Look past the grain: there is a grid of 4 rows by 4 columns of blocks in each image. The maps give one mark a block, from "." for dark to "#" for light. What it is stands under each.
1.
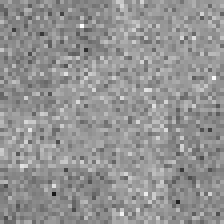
..##
.###
###.
..#.
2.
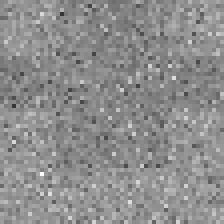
#..#
....
#..#
####
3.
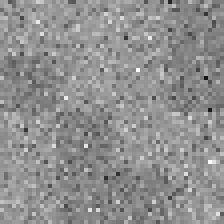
###.
.##.
#.##
#..#
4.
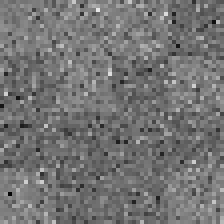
###.
.#.#
....
#..#
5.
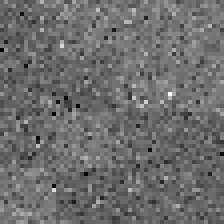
.###
..##
.#..
#...
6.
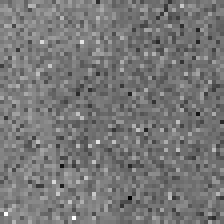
##..
#...
#...
##..
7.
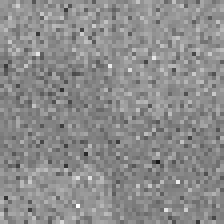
####
..##
....
##..
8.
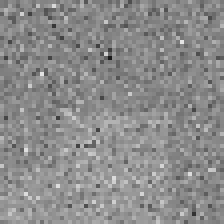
....
....
.##.
###.
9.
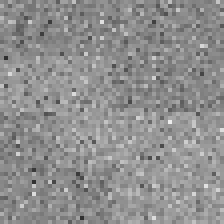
....
##..
.###
..##
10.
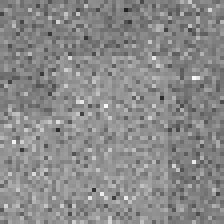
....
.##.
###.
###.
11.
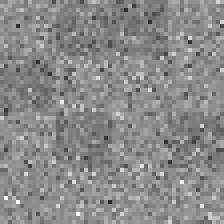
#..#
.###
#.#.
####
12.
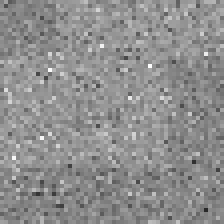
.###
###.
###.
....
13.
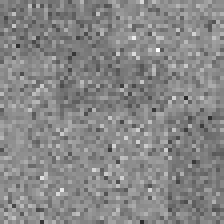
..##
#..#
###.
###.
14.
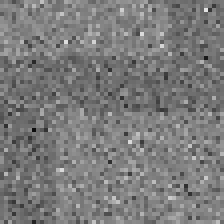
###.
....
.###
.###
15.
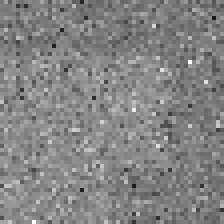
....
###.
###.
##..
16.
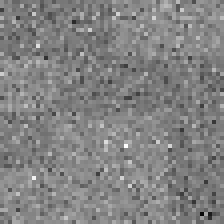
..##
#...
.##.
###.
